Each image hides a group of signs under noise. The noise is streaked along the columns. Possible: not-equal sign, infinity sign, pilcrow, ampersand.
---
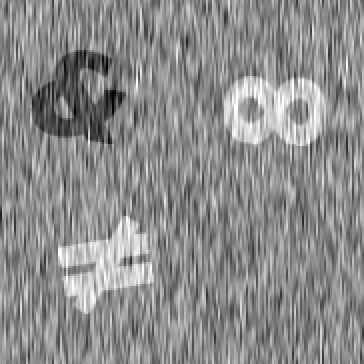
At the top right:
infinity sign
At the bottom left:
not-equal sign
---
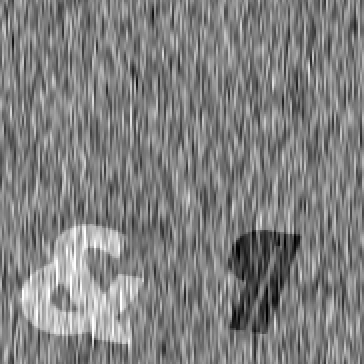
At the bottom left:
ampersand
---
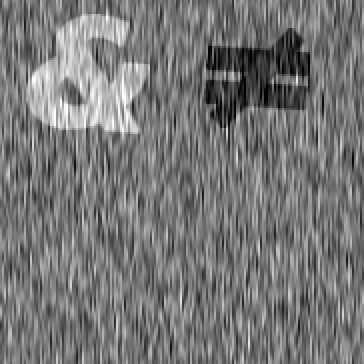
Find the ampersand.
top left
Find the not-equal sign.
top right
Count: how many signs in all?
2
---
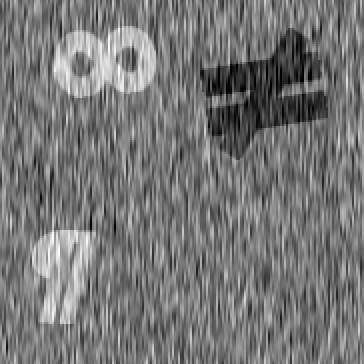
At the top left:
infinity sign
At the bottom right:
nothing
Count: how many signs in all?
3
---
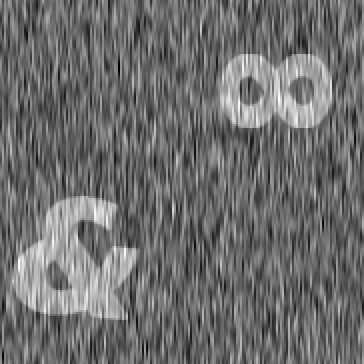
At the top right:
infinity sign
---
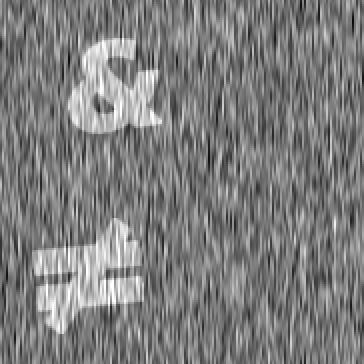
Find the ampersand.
top left
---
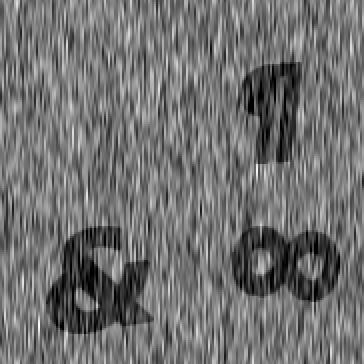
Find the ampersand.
bottom left
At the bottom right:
infinity sign
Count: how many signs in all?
3
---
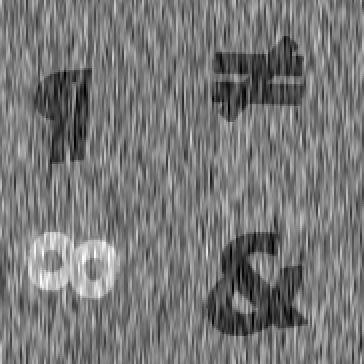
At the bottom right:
ampersand
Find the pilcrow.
top left
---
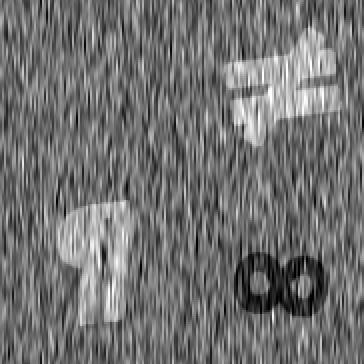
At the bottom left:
pilcrow
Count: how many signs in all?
3
